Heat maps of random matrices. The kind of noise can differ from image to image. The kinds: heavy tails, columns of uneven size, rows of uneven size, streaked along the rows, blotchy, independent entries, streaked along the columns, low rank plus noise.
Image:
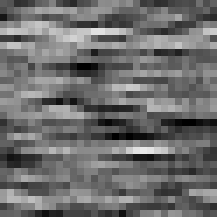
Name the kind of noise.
streaked along the rows
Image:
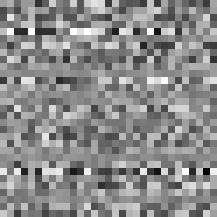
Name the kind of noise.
rows of uneven size
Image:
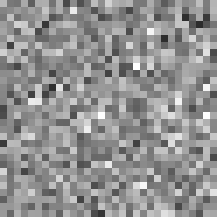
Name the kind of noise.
independent entries
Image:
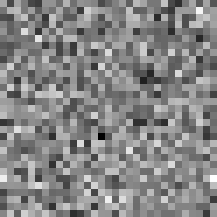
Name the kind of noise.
independent entries
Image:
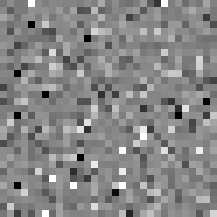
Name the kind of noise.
heavy tails
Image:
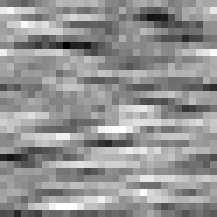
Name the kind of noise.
streaked along the rows
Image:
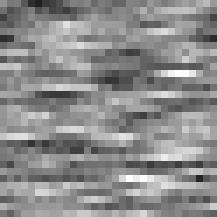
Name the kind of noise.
streaked along the rows
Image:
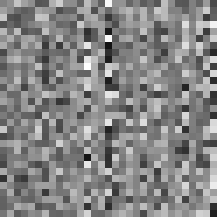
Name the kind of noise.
columns of uneven size
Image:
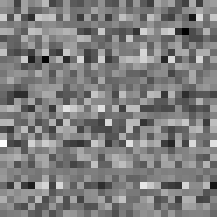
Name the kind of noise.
rows of uneven size
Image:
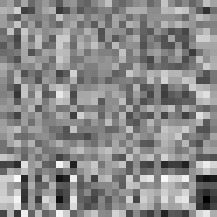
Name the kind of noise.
low rank plus noise
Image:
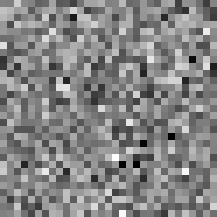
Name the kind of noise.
independent entries
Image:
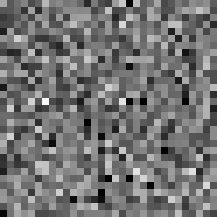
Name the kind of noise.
independent entries
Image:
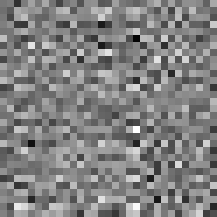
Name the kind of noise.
low rank plus noise
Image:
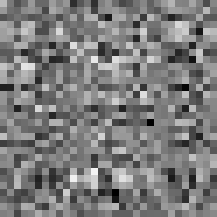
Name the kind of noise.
low rank plus noise
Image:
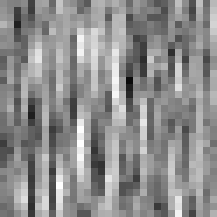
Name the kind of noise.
streaked along the columns
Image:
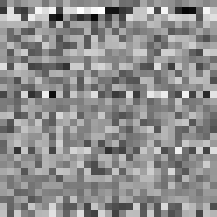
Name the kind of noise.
rows of uneven size
